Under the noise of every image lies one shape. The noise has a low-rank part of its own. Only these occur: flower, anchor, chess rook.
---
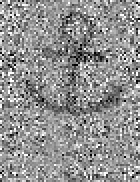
anchor
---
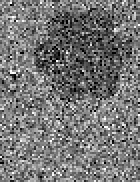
flower
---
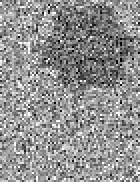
flower
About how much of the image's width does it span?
two thirds
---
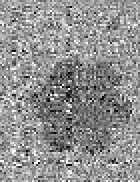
flower
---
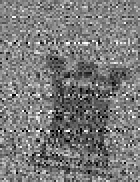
chess rook
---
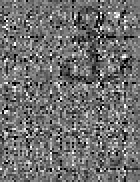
anchor
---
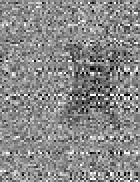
chess rook
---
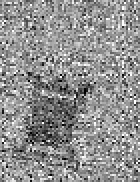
chess rook
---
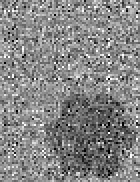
flower
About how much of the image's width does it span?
two thirds
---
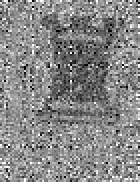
chess rook
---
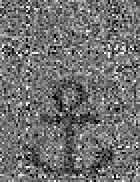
anchor
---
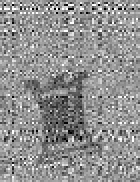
chess rook
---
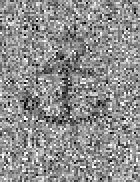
anchor
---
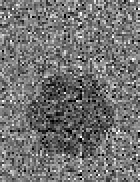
flower
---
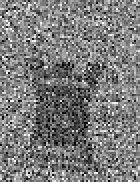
chess rook
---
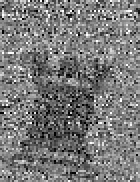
chess rook
